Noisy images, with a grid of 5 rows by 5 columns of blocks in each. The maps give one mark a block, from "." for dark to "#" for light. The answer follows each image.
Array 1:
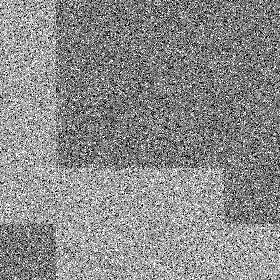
# . . . .
# . . . .
# . . . .
# # # # .
. # # # #
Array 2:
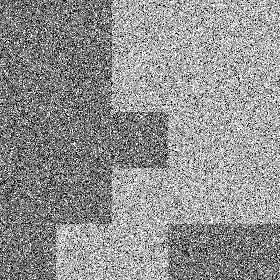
. . # # #
. . # # #
. . . # #
. . # # #
. # # . .
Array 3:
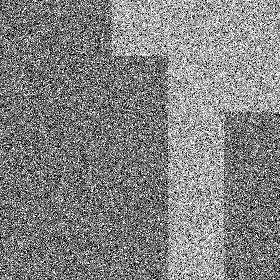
. . # # #
. . . # #
. . . # .
. . . # .
. . . # .
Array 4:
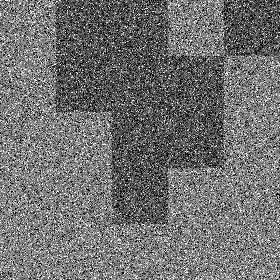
# . . # .
# . . . #
# # . . #
# # . # #
# # # # #
